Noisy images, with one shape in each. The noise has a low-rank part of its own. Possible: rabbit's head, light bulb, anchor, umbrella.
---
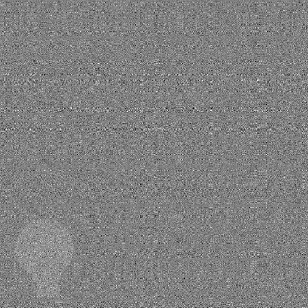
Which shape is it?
light bulb
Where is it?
bottom left
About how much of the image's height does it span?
a quarter
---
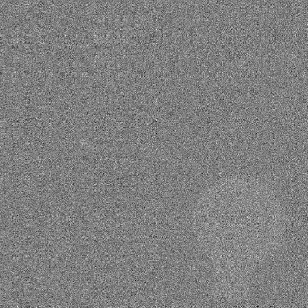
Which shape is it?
light bulb
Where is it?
bottom right
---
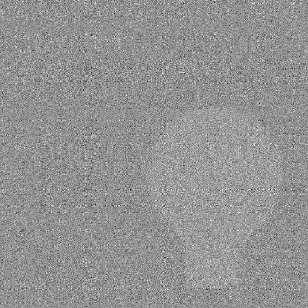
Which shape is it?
light bulb
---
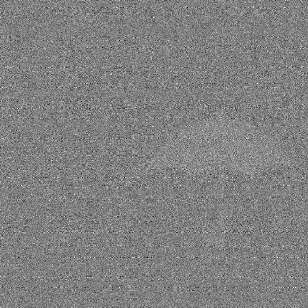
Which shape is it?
umbrella
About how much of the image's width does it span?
half
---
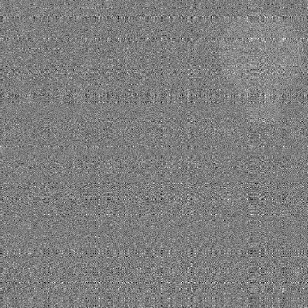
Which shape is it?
light bulb
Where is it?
top right
